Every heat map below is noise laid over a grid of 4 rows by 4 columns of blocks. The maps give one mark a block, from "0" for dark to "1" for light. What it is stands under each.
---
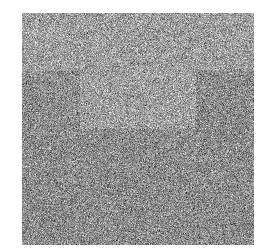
1 1 1 1
0 1 1 0
0 0 0 0
0 0 0 0
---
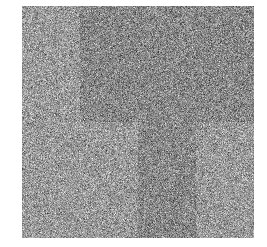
1 0 0 0
1 0 0 0
1 1 0 1
1 1 0 1
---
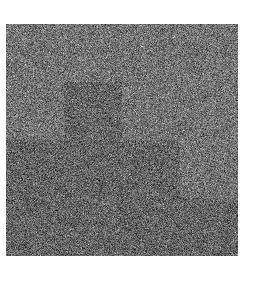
1 1 1 1
1 0 1 1
0 0 0 1
0 0 0 0
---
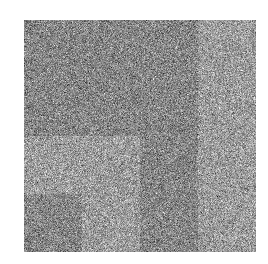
0 0 0 1
0 0 0 1
1 1 0 1
0 1 0 1
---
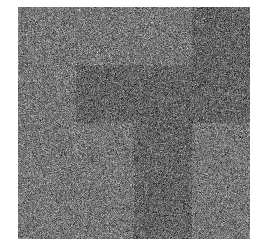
1 1 1 0
1 0 0 0
1 1 0 1
1 1 0 1
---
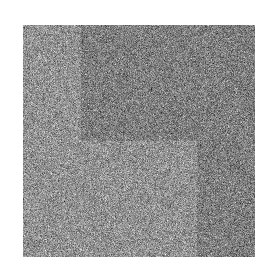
1 0 0 0
1 0 0 0
1 1 1 0
1 1 1 0
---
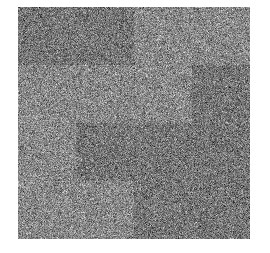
0 0 1 1
1 1 1 0
1 0 0 0
1 1 0 0
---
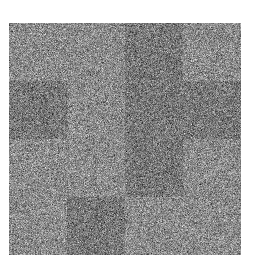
1 1 0 1
0 1 0 0
1 1 0 1
1 0 1 1
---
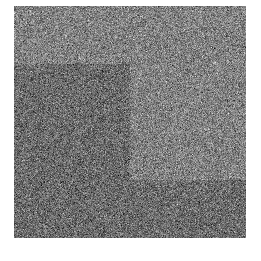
1 1 1 1
0 0 1 1
0 0 1 1
0 0 0 0
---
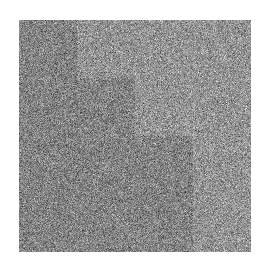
0 1 1 1
0 0 1 1
0 0 0 1
0 0 0 1
